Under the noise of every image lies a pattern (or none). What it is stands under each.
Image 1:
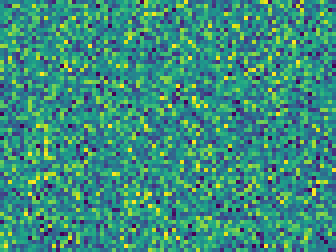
only noise
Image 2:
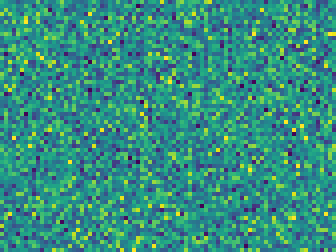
only noise
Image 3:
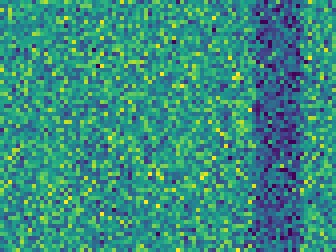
one band of columns
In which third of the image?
right
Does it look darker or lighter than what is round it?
darker
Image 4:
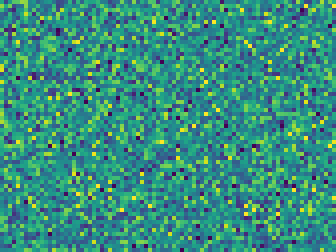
only noise
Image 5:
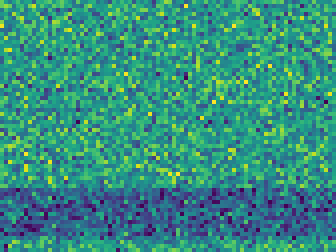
one band of rows
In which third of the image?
bottom
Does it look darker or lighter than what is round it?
darker
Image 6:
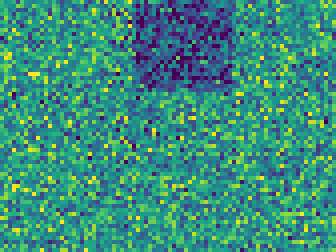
one block
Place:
top middle
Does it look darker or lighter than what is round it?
darker
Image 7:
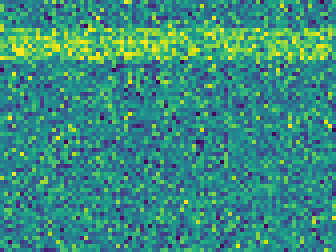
one band of rows
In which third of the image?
top
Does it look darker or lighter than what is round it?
lighter
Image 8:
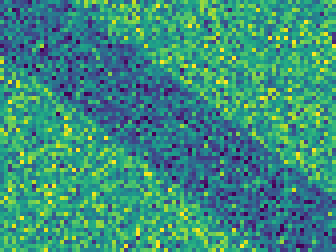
a diagonal band
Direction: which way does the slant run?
top left to bottom right
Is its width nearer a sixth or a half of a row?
a half
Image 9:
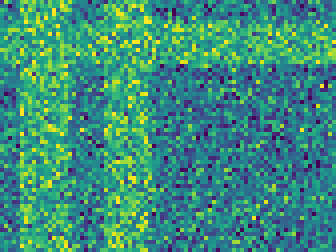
bands of rows crossing bands of columns
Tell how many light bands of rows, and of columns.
1 and 2
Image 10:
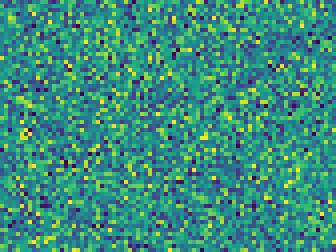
only noise
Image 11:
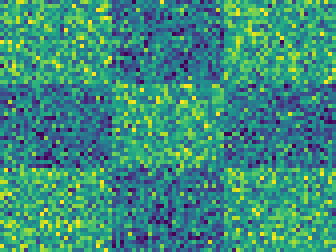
a checkerboard
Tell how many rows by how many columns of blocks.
3 by 3
